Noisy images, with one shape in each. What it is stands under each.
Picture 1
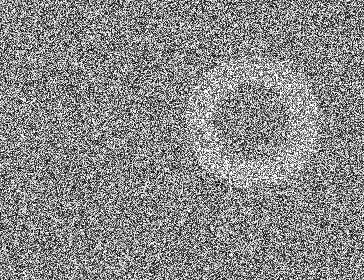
light ring
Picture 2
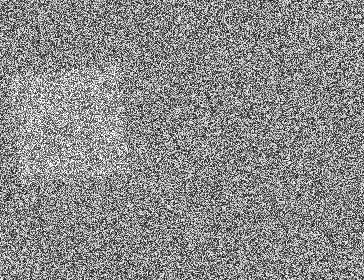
light square, middle left
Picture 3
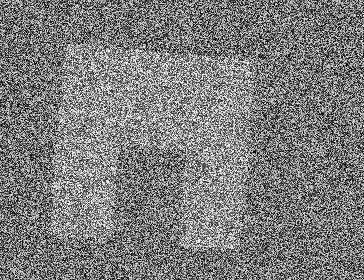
light square with a notch
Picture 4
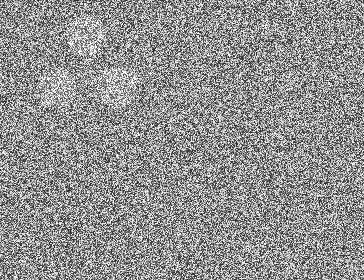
light three dots, top left
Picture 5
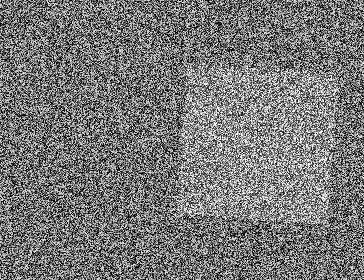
light square
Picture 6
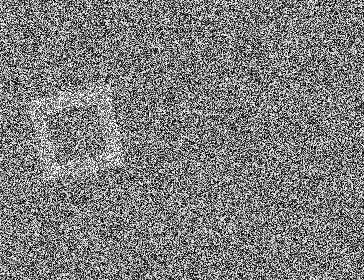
light square frame, middle left
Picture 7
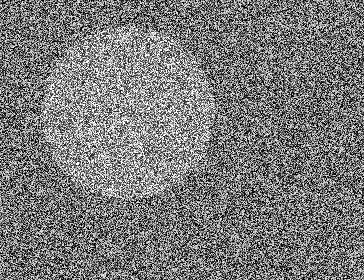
light disc
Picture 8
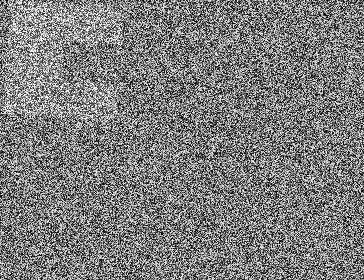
light square with a notch, top left
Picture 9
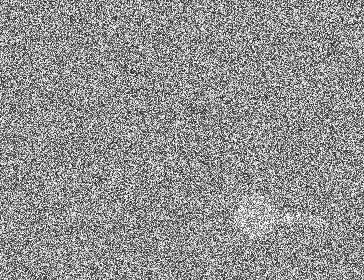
light lollipop, bottom right
